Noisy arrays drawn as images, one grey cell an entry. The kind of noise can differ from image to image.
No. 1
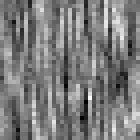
streaked along the columns
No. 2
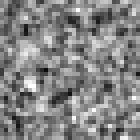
blotchy
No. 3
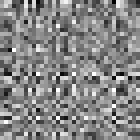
low rank plus noise
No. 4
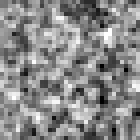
blotchy
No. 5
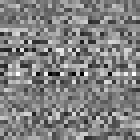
rows of uneven size
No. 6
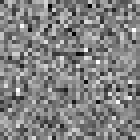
independent entries
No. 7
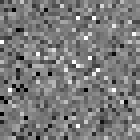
heavy tails
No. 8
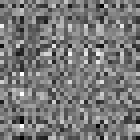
low rank plus noise
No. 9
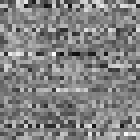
rows of uneven size
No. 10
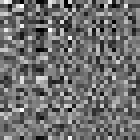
low rank plus noise
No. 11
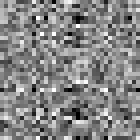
low rank plus noise
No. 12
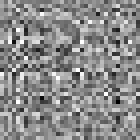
low rank plus noise
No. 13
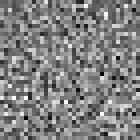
independent entries
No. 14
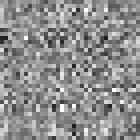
low rank plus noise
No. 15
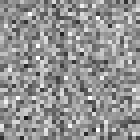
independent entries
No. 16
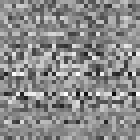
rows of uneven size
